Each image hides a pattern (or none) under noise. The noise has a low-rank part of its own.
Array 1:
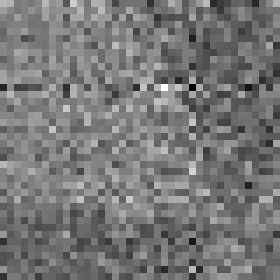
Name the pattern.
spokes from one point
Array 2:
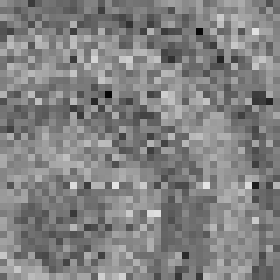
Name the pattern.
rings round one point
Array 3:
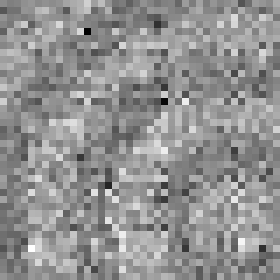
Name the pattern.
rings round one point
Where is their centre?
bottom right
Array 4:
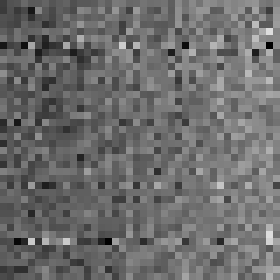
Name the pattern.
a smooth slope
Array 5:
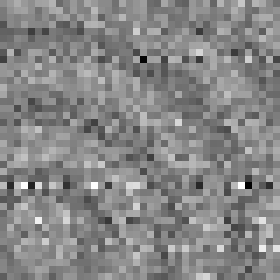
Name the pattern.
rings round one point
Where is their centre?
bottom left
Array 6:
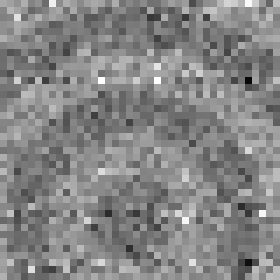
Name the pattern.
rings round one point
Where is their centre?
bottom middle
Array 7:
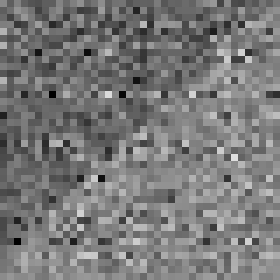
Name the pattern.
a sharp edge
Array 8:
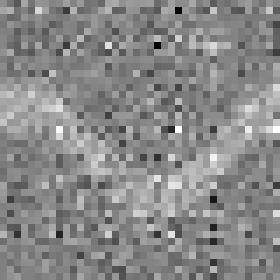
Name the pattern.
a wavy band
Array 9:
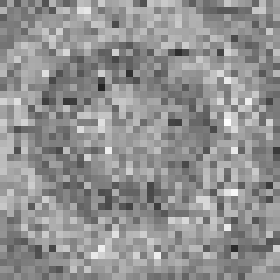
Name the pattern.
rings round one point
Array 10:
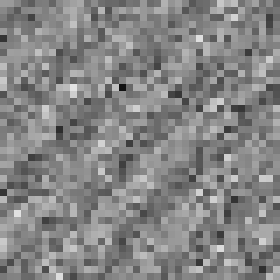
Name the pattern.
diagonal stripes
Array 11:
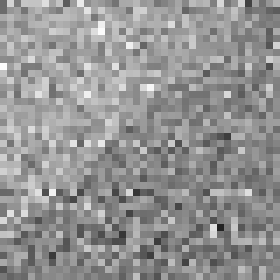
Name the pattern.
a sharp edge
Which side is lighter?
top left
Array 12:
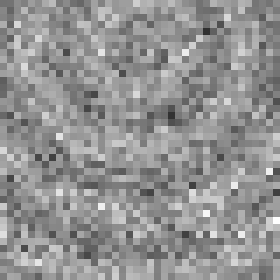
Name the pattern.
rings round one point
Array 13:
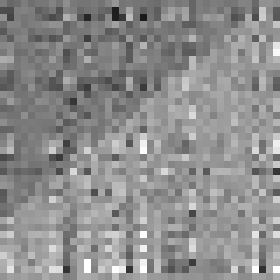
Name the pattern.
a sharp edge
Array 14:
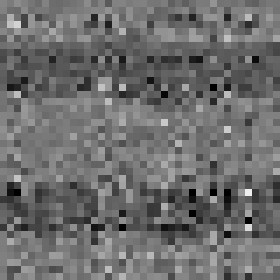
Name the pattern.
horizontal stripes
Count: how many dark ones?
2
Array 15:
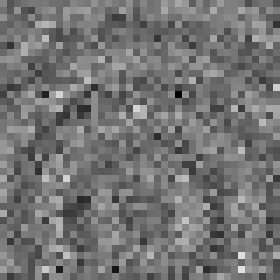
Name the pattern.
rings round one point
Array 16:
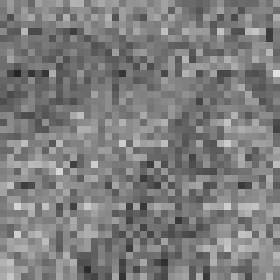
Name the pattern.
spokes from one point
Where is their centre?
top right
